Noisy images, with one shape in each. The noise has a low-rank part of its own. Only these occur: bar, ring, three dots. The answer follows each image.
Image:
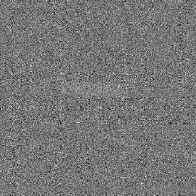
bar
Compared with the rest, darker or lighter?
lighter
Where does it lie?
centre
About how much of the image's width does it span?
a third
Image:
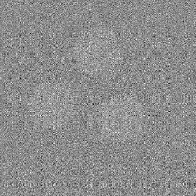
three dots
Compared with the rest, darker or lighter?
lighter
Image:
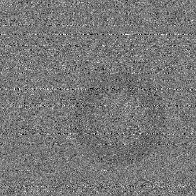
ring
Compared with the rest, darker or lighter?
darker
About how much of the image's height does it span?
half
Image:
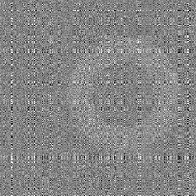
ring
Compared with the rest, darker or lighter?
lighter
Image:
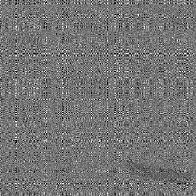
bar
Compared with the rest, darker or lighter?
darker
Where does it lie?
bottom right
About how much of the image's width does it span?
a third
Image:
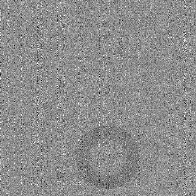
ring
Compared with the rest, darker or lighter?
darker
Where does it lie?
bottom middle
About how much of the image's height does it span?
a third
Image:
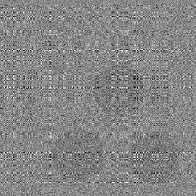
three dots
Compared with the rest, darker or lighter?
darker
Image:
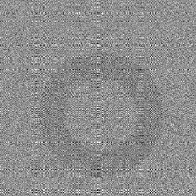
ring
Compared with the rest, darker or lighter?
darker
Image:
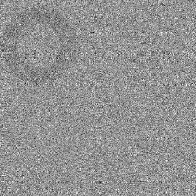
ring
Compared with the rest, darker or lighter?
darker
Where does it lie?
top left
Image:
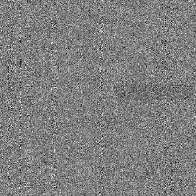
bar
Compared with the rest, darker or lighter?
darker
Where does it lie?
middle right
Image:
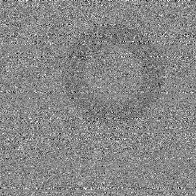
ring
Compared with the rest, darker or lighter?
darker
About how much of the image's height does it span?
half
